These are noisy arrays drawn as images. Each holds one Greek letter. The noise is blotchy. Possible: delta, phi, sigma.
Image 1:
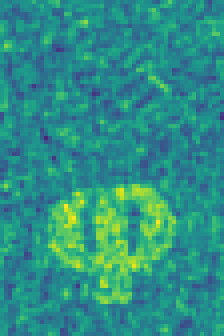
phi
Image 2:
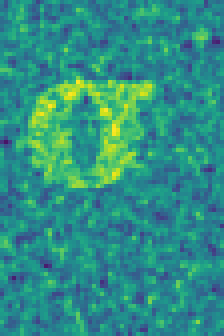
sigma
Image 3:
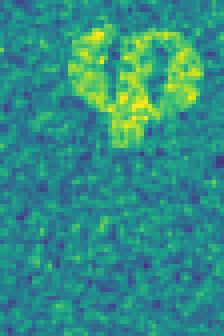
phi
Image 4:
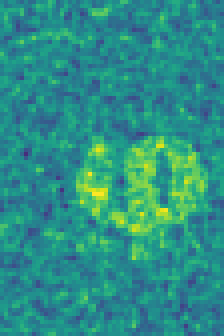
phi
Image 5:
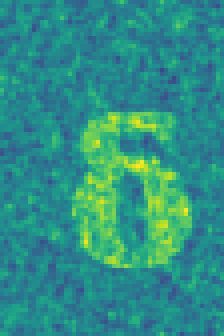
delta
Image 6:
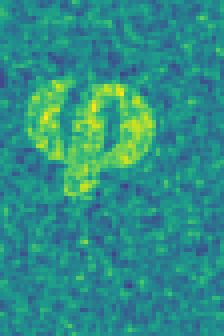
phi
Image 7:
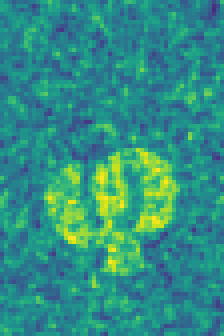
phi
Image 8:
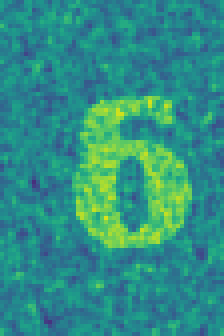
delta
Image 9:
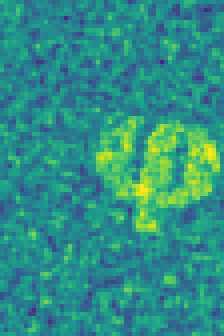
phi
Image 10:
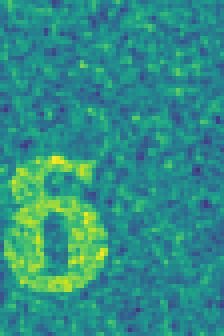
delta
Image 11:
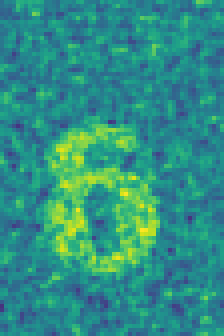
delta
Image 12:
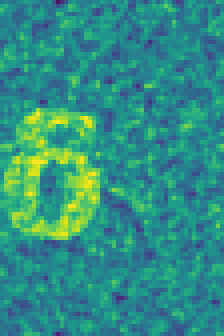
delta
